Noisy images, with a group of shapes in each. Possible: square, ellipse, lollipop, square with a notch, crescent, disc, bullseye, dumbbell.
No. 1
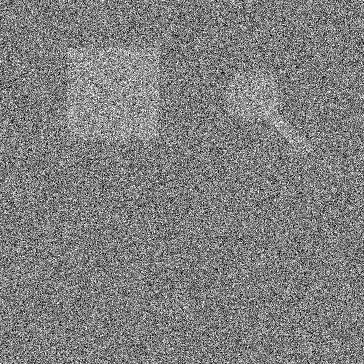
top left: square; top right: lollipop
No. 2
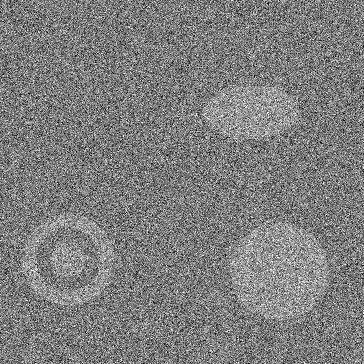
top right: ellipse; bottom left: bullseye; bottom right: disc
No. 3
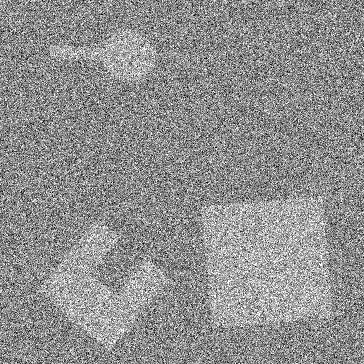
top left: lollipop; bottom left: square with a notch; bottom right: square
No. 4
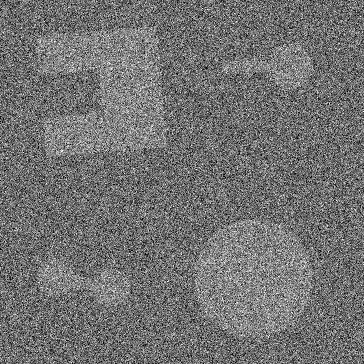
top left: square with a notch; top right: lollipop; bottom left: dumbbell; bottom right: disc
